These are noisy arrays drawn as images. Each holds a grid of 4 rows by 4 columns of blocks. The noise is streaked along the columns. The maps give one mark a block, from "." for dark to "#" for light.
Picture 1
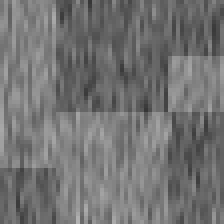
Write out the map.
#...
#..#
###.
.##.
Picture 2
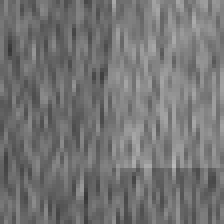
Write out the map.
..##
..##
..##
....
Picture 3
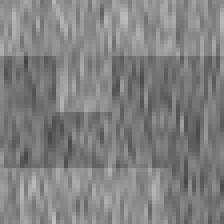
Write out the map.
####
.#..
....
###.
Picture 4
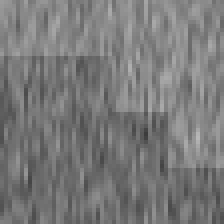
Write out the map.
####
..##
...#
....
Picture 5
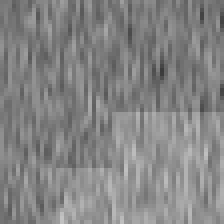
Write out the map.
....
....
..##
.###
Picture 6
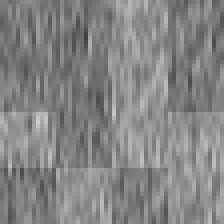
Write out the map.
..#.
..#.
#.##
.#.#
